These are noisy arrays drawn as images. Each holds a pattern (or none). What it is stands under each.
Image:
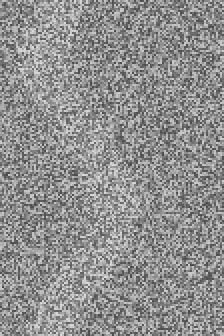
a wavy band
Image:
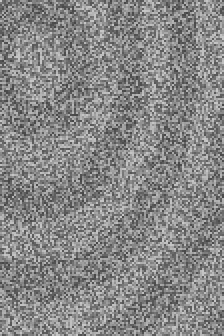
rings round one point
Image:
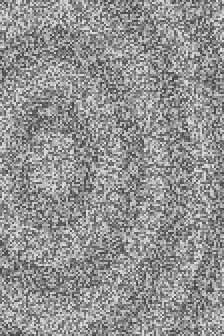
rings round one point
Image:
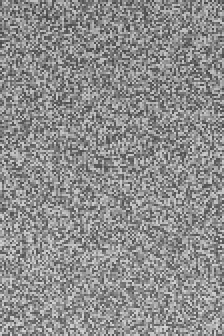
a smooth slope
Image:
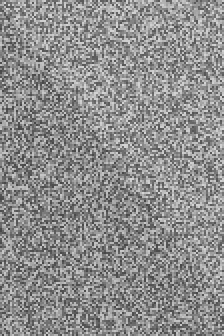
a sharp edge
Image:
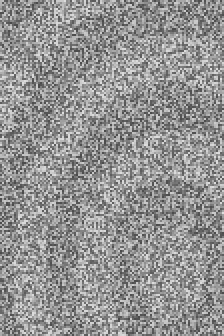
rings round one point
